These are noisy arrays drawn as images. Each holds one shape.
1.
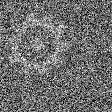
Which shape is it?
gear
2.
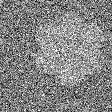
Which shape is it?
flower
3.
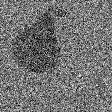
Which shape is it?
pear
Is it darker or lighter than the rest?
darker
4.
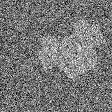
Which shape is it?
car
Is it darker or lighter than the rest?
lighter
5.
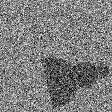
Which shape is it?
chess pawn
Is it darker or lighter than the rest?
darker
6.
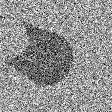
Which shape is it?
cat's head
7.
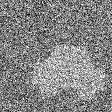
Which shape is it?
car
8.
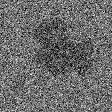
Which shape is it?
car
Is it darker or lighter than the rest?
darker
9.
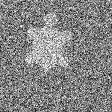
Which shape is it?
turtle
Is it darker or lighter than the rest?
lighter
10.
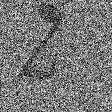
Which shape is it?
musical note
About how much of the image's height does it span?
two thirds
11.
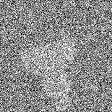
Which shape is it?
chess pawn
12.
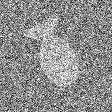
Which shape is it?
fish
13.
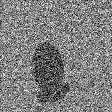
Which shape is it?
footprint
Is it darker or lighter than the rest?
darker
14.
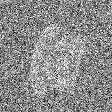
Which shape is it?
telephone
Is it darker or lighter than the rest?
lighter
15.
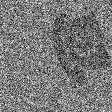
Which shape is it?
telephone
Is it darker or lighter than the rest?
darker
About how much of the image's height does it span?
two thirds
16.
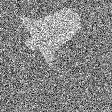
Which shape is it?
bell
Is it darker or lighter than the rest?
lighter
